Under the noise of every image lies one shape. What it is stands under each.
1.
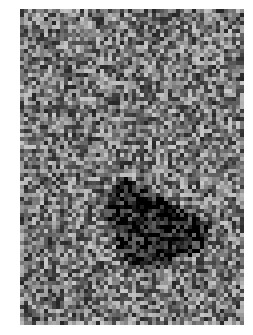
cloud
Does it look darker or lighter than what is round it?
darker
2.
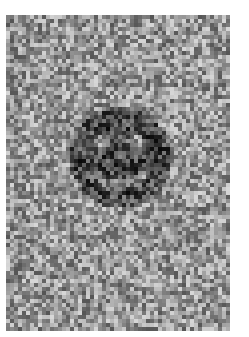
smiling face
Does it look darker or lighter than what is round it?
darker
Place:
centre
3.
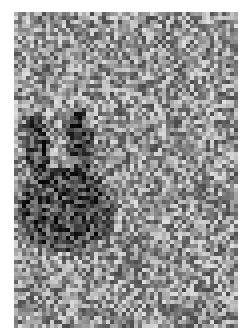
rabbit's head
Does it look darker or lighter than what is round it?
darker
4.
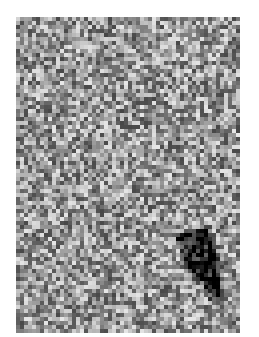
bottle
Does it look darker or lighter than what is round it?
darker
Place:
bottom right
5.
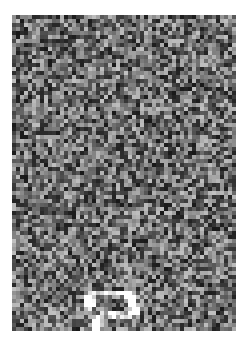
pair of musical notes
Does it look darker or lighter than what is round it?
lighter
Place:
bottom middle
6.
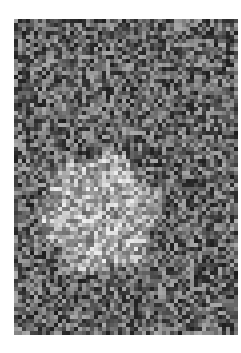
flower
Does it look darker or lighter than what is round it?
lighter
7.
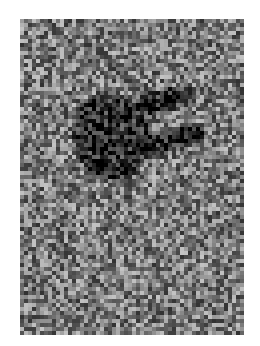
rabbit's head
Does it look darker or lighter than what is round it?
darker
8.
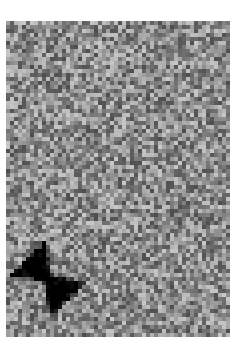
bow tie
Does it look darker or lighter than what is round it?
darker
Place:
bottom left
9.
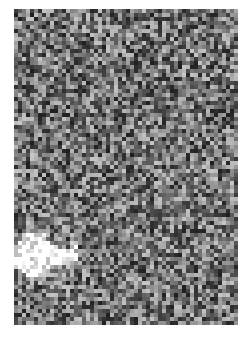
pear
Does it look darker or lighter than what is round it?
lighter
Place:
bottom left
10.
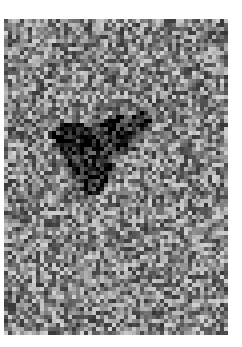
chess pawn
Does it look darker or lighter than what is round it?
darker
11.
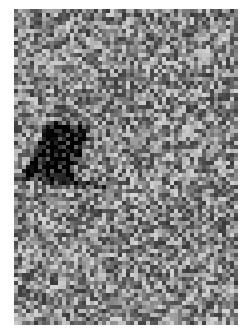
flag
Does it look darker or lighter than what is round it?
darker
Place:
middle left
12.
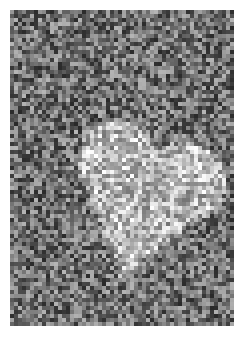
heart
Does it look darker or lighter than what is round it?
lighter
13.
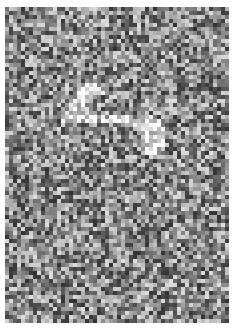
musical note
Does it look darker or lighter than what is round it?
lighter
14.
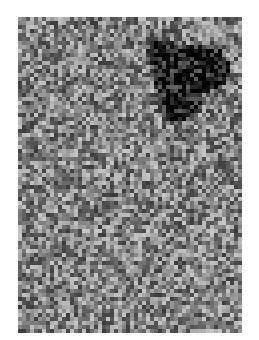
heart
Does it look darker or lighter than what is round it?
darker
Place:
top right
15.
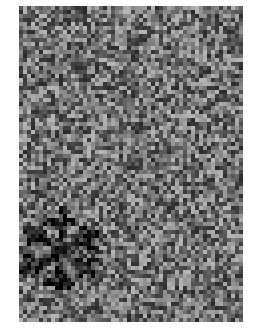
snowflake
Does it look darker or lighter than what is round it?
darker
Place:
bottom left
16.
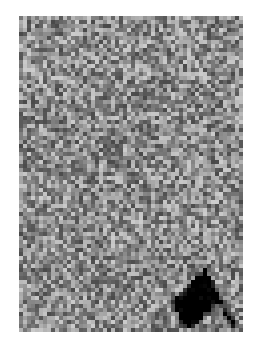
flag
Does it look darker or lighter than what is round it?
darker
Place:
bottom right
